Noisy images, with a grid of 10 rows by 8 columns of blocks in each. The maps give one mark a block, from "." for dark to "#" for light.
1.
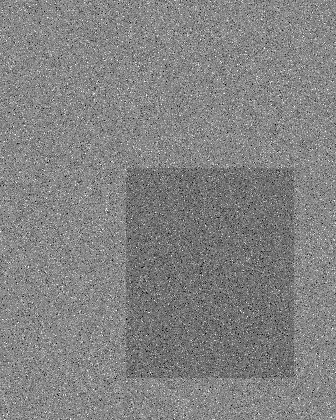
# # # # # # # #
# # # # # # # #
# # # # # # # #
# # # # # # # #
# # # . . . . #
# # # . . . . #
# # # . . . . #
# # # . . . . #
# # # . . . . #
# # # # # # # #
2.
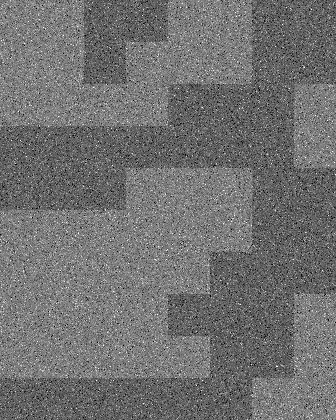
# # . . # # . .
# # . # # # . .
# # # # . . . #
. . . . . . . #
. . . # # # . .
# # # # # # . .
# # # # # . . .
# # # # . . . #
# # # # # . . #
. . . . . . # #
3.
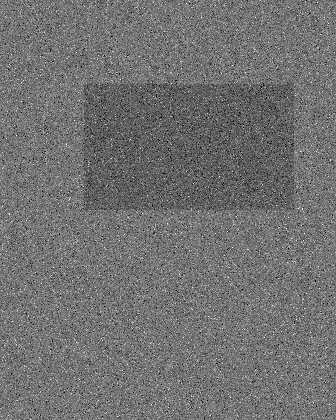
# # # # # # # #
# # # # # # # #
# # . . . . . #
# # . . . . . #
# # . . . . . #
# # # # # # # #
# # # # # # # #
# # # # # # # #
# # # # # # # #
# # # # # # # #
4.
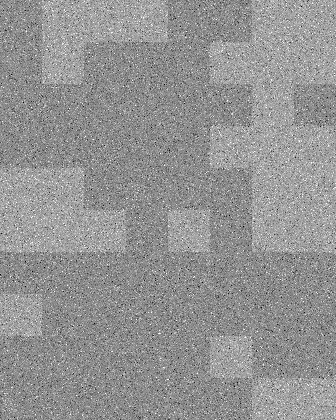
. # # # . . # #
. # . . . # # #
. . . . . . # .
. . . . . # # #
# # . . . . # #
# # # . # . # #
. . . . . . . .
# . . . . . . .
. . . . . # . .
. . . . . . # #
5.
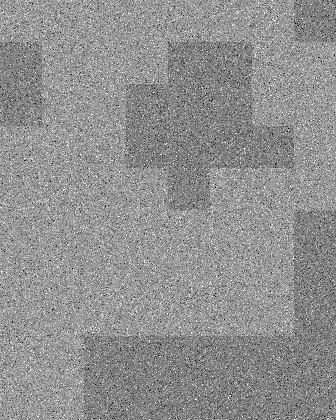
# # # # # # # .
. # # # . . # #
. # # . . . # #
# # # . . . . #
# # # # . # # #
# # # # # # # .
# # # # # # # .
# # # # # # # .
# # . . . . . .
# # . . . . . .
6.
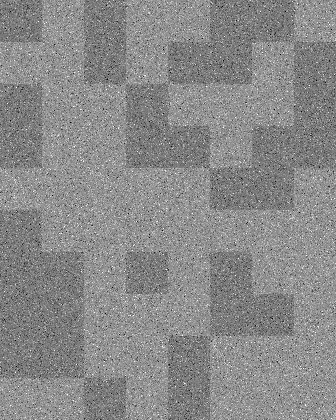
. # . # # . . #
# # . # . . # .
. # # . # # # .
. # # . . # . .
# # # # # . . #
. # # # # # # #
. . # . # . # #
. . # # # . . #
. . # # . # # #
# # . # . # # #
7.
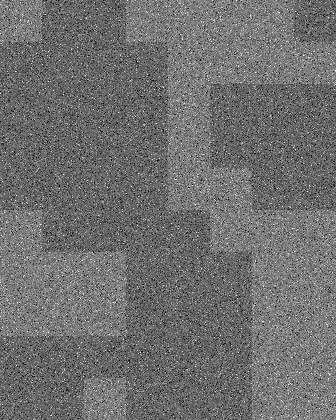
# . . # # # # .
. . . . # # # #
. . . . # . . .
. . . . # . . .
. . . . # # . .
# . . . . # # #
# # # . . . # #
# # # . . . # #
. . . . . . # #
. . # . . . # #
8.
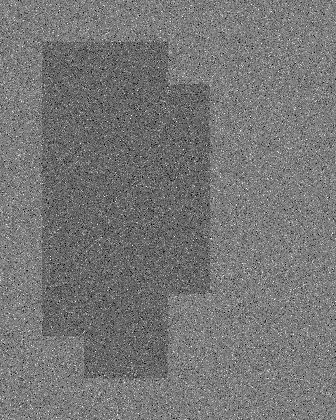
# # # # # # # #
# . . . # # # #
# . . . . # # #
# . . . . # # #
# . . . . # # #
# . . . . # # #
# . . . . # # #
# . . . # # # #
# # . . # # # #
# # # # # # # #
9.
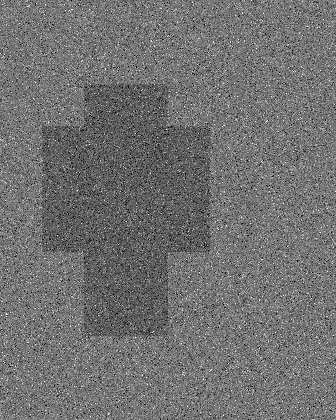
# # # # # # # #
# # # # # # # #
# # . . # # # #
# . . . . # # #
# . . . . # # #
# . . . . # # #
# # . . # # # #
# # . . # # # #
# # # # # # # #
# # # # # # # #
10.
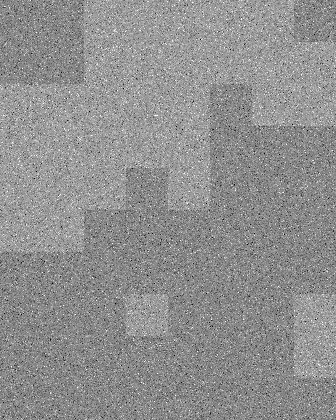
. . # # # # # .
. . # # # # # #
# # # # # . # #
# # # # # . . .
# # # . # . . .
# # . . . . . .
. . . . . . . .
. . . # . . . #
. . . . . . . #
. . . . . . . .
